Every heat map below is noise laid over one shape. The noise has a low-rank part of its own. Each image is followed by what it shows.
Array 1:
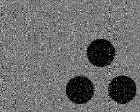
three dots
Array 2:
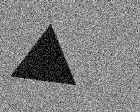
triangle
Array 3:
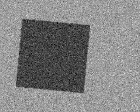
square
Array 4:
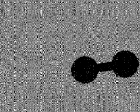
dumbbell
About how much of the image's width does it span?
half
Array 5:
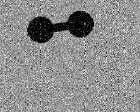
dumbbell
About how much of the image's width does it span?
half
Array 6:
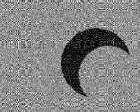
crescent
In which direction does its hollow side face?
down and right
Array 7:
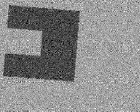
square with a notch
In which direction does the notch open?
left
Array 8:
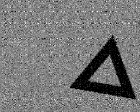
triangle frame
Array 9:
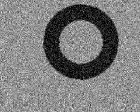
ring
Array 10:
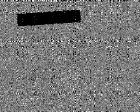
bar
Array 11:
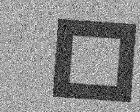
square frame
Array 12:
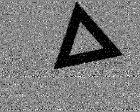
triangle frame
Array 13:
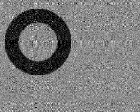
ring
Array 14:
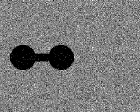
dumbbell
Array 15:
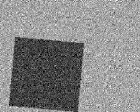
square
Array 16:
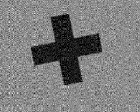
cross
